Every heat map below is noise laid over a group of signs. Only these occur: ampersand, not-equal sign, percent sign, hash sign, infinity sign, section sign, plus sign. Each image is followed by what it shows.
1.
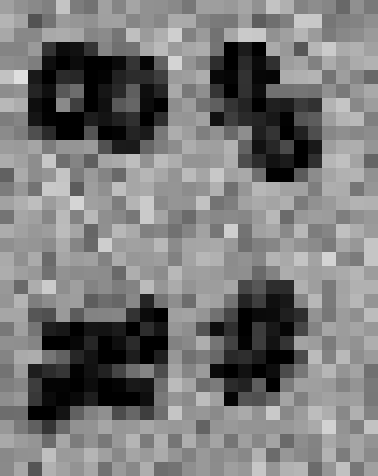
top left: infinity sign; top right: percent sign; bottom left: not-equal sign; bottom right: hash sign
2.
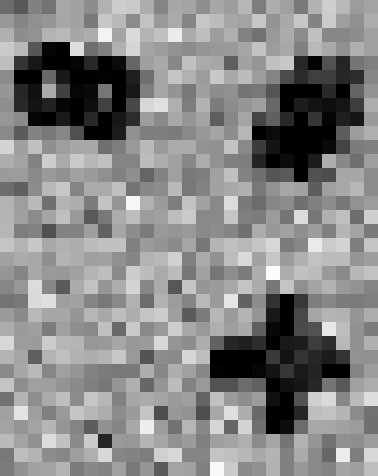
top left: infinity sign; top right: hash sign; bottom right: plus sign
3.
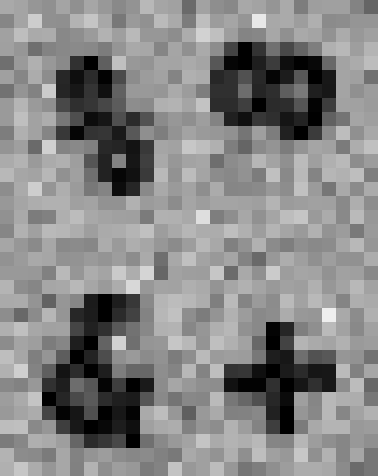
top left: percent sign; top right: infinity sign; bottom left: ampersand; bottom right: plus sign
